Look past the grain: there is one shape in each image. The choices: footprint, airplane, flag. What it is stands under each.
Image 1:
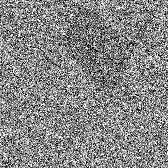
flag
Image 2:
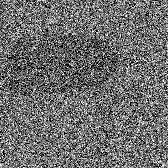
footprint
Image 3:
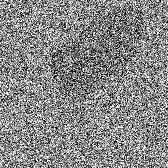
footprint
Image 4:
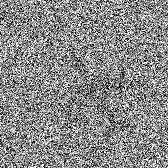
airplane
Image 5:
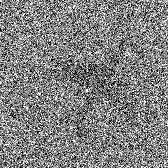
airplane
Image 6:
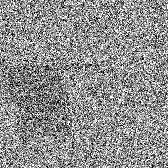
flag
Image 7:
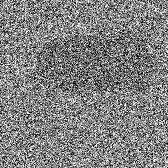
footprint
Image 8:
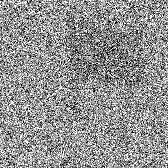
flag
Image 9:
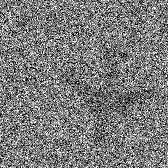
airplane
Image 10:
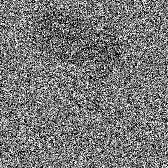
footprint
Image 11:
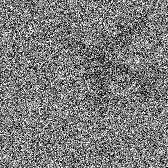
airplane
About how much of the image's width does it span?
two thirds
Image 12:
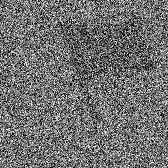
flag
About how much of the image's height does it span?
two thirds
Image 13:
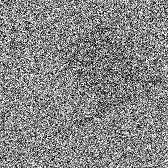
flag
